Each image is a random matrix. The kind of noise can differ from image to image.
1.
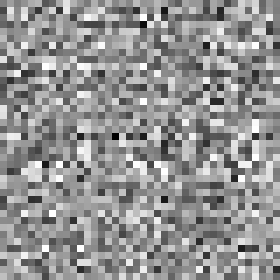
low rank plus noise
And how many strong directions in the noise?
five to eight
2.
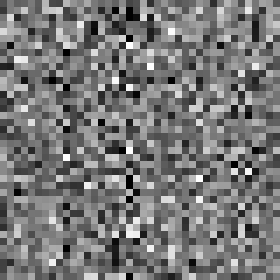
low rank plus noise
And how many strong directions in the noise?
five to eight
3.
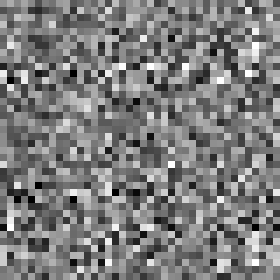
low rank plus noise
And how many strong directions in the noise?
five to eight
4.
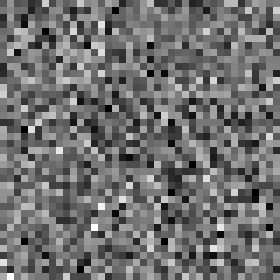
independent entries
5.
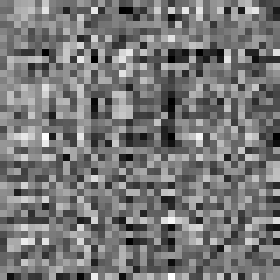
low rank plus noise
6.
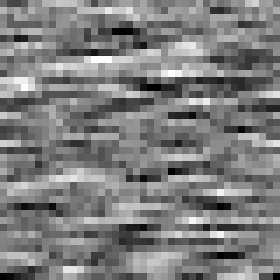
streaked along the rows
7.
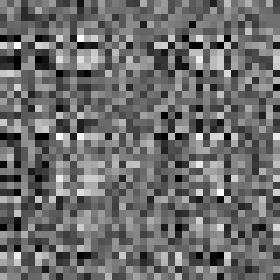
low rank plus noise
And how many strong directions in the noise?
one
